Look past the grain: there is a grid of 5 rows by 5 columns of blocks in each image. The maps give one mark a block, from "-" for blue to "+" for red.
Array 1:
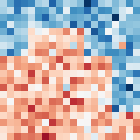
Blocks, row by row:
-----
-++--
++++-
++++-
+++++
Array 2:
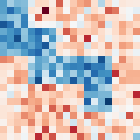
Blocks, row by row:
-++++
--+++
+---+
+++-+
+++++
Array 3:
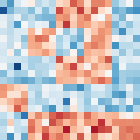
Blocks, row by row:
--++-
-+-+-
--++-
+----
-++++
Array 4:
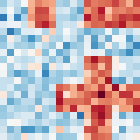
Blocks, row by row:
-+-++
-----
---+-
--+++
---+-
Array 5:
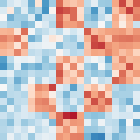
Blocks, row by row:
--+-+
+--++
--+-+
-+-+-
--+--
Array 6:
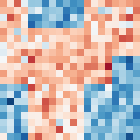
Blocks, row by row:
+--++
+++++
++++-
-++--
-++--
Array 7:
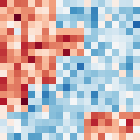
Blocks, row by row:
++---
+++--
++---
+----
---++
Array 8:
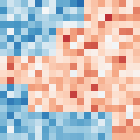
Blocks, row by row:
---++
--+++
+++++
-++++
----+
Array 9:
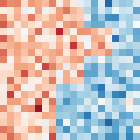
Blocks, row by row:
+++--
++++-
+++--
++---
++---
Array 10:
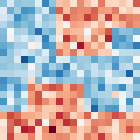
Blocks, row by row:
--+++
--++-
-----
-++--
+++++
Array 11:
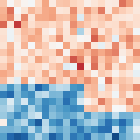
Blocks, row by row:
+++++
+++++
+++++
---++
-----
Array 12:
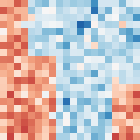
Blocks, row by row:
+----
+----
++---
++--+
++--+
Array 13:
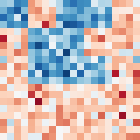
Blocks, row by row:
-+--+
+--++
+---+
+++++
+++++
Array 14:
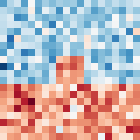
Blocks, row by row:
-----
-----
--+--
+++++
+++++
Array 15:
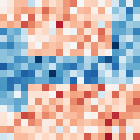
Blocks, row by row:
++++-
-+++-
-----
-++++
+++++
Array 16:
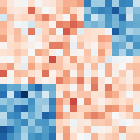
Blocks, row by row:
+++--
++++-
+++++
--+++
--+++
